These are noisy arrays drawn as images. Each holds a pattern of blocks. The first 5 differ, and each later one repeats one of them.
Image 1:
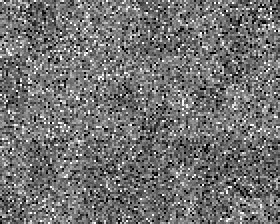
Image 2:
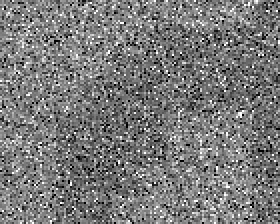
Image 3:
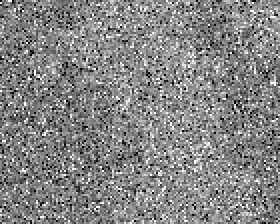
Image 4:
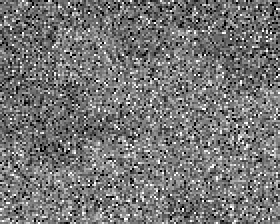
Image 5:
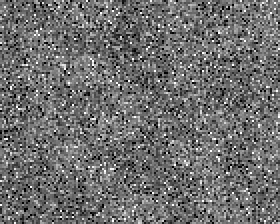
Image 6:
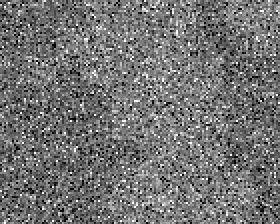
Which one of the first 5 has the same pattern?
3
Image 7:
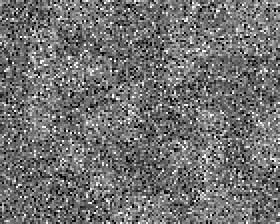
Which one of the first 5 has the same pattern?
5
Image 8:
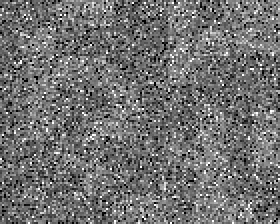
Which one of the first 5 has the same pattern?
5
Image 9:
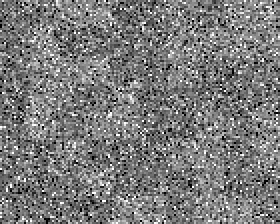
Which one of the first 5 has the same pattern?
5
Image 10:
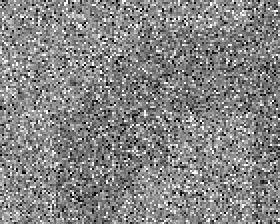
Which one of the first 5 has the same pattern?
2
